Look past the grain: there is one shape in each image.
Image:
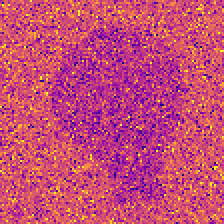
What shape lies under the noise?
light bulb
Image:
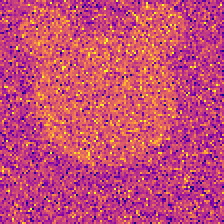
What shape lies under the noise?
bear's head
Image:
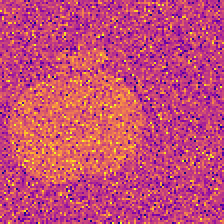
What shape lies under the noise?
apple
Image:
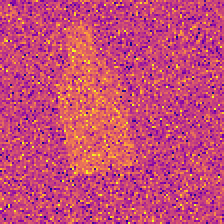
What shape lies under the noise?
bottle
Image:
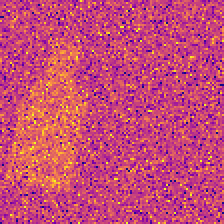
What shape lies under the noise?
bottle
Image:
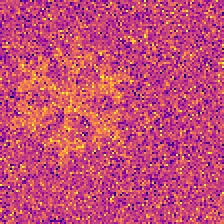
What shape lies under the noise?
snowflake
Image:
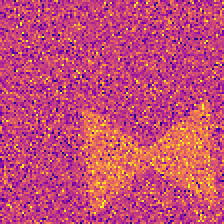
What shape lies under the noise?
bow tie
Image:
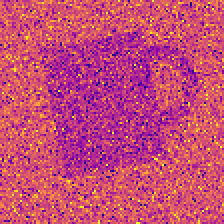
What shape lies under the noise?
cup
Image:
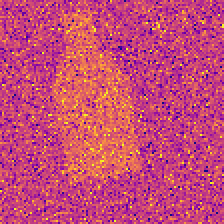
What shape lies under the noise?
bottle
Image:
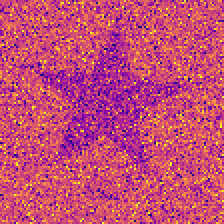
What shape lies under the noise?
star
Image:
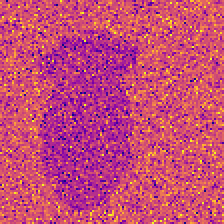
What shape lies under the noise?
footprint
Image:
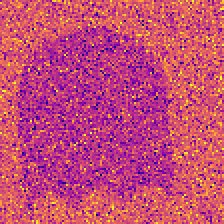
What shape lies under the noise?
ghost
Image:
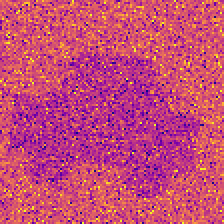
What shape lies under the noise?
car
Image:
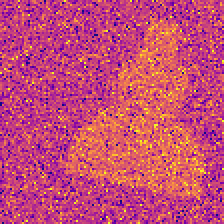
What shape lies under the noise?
chess pawn
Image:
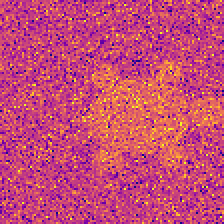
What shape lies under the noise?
turtle
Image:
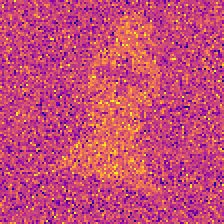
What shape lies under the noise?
chess bishop
